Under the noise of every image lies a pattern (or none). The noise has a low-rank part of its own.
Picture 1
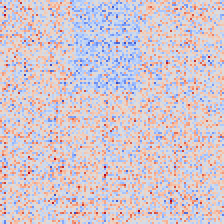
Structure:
one block
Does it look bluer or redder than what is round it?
bluer
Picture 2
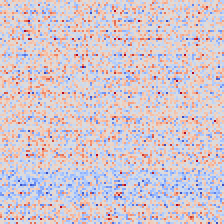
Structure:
one band of rows
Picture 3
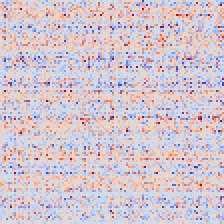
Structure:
bands of rows
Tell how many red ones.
6
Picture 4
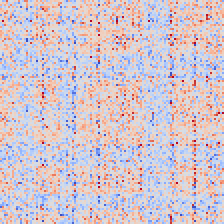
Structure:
bands of rows crossing bands of columns
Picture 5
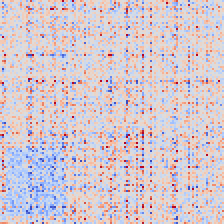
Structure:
one block
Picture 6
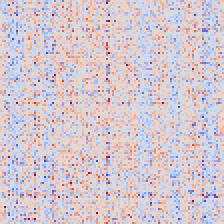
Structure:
bands of columns
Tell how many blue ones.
5
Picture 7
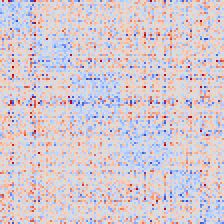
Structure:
blocks along the diagonal
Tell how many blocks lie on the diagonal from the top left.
6
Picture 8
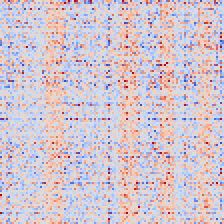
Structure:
bands of columns
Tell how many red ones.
4
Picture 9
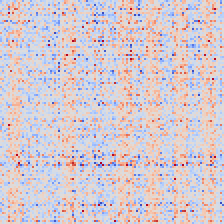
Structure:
bands of columns
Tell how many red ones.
6
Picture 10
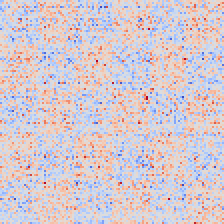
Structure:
a checkerboard
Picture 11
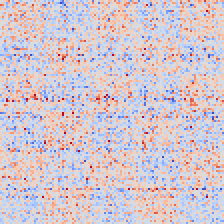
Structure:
a checkerboard
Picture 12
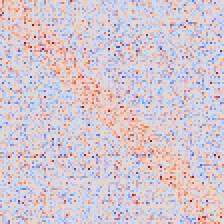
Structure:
a diagonal band
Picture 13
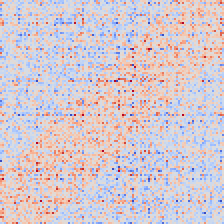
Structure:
a diagonal band
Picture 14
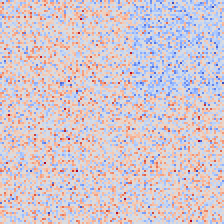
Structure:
one block
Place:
top right
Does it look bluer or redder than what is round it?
bluer
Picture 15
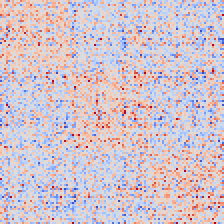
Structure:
blocks along the diagonal
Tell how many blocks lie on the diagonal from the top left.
3
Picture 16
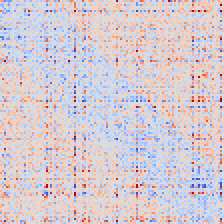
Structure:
a diagonal band
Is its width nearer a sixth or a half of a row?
a half
